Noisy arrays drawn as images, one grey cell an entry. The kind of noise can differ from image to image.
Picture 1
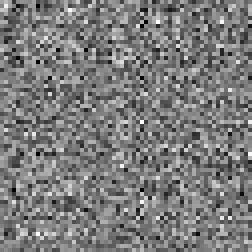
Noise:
low rank plus noise
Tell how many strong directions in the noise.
five to eight
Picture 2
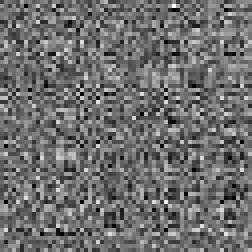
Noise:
low rank plus noise
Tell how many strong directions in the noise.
two
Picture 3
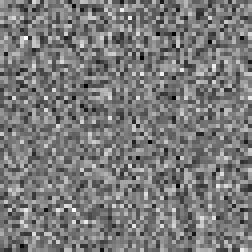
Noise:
low rank plus noise
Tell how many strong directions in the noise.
five to eight
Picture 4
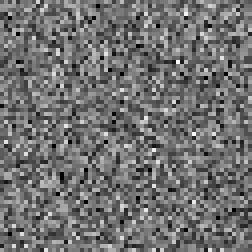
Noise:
independent entries
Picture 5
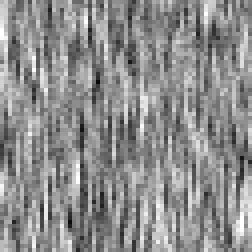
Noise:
streaked along the columns
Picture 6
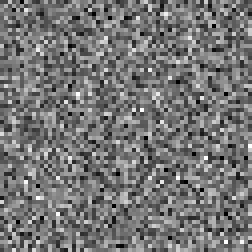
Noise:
independent entries
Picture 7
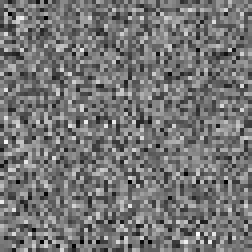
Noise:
low rank plus noise
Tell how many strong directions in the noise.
five to eight
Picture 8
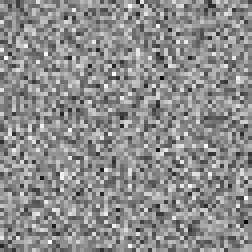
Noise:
independent entries
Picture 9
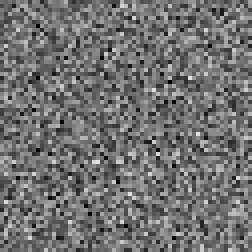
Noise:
independent entries
